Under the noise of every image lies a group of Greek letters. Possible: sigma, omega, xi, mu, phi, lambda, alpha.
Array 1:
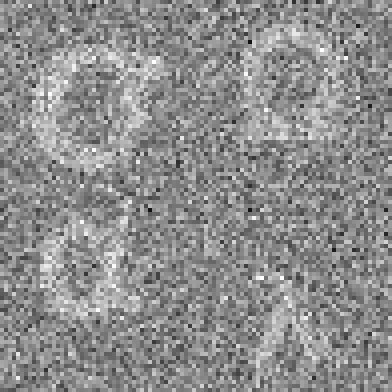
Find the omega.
top right
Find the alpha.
bottom left
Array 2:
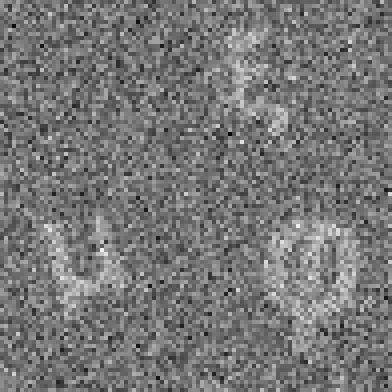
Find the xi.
top right
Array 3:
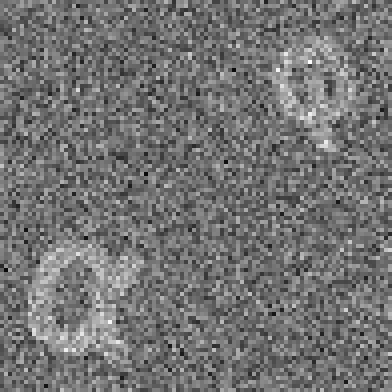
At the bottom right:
nothing
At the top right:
phi
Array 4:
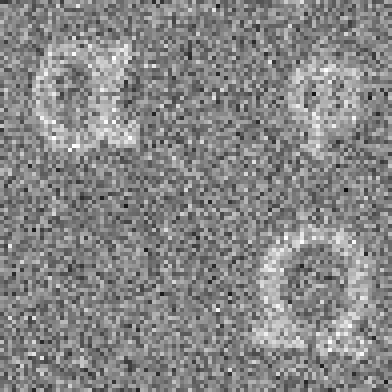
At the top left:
alpha
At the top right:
phi
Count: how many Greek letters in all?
3
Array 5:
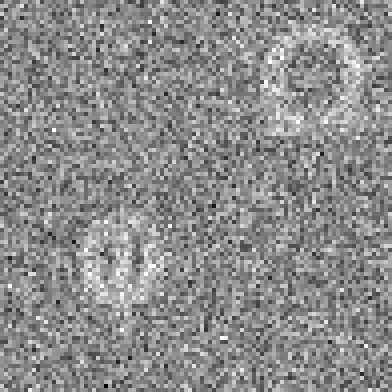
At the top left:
nothing
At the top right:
omega
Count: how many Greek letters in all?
2
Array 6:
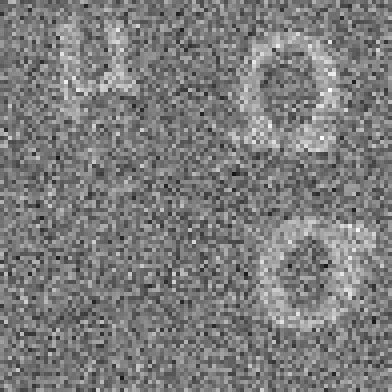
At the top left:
mu
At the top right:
omega
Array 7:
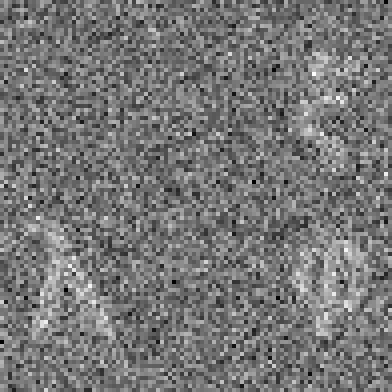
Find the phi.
bottom right
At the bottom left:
lambda
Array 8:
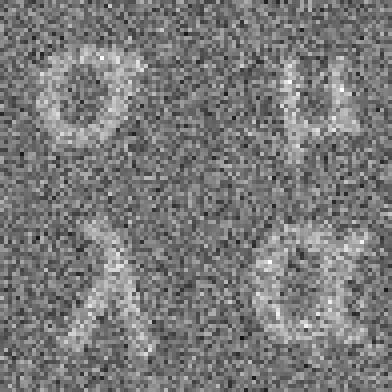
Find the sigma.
top left
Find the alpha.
bottom right
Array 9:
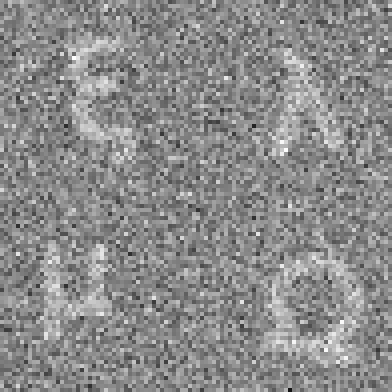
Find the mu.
bottom left
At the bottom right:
omega
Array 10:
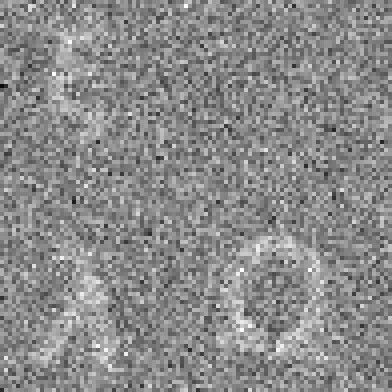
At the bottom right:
omega
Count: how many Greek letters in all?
3
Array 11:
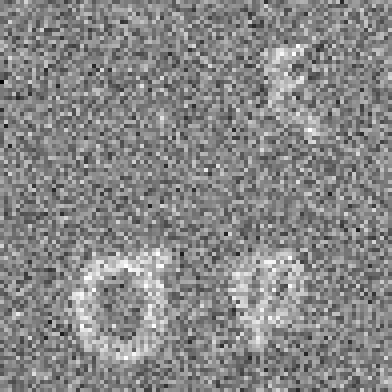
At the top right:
xi
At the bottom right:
phi
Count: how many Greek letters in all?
3
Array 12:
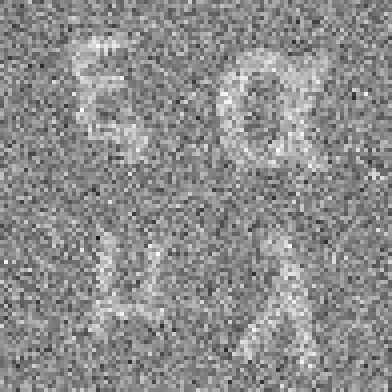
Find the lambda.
bottom right
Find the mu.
bottom left
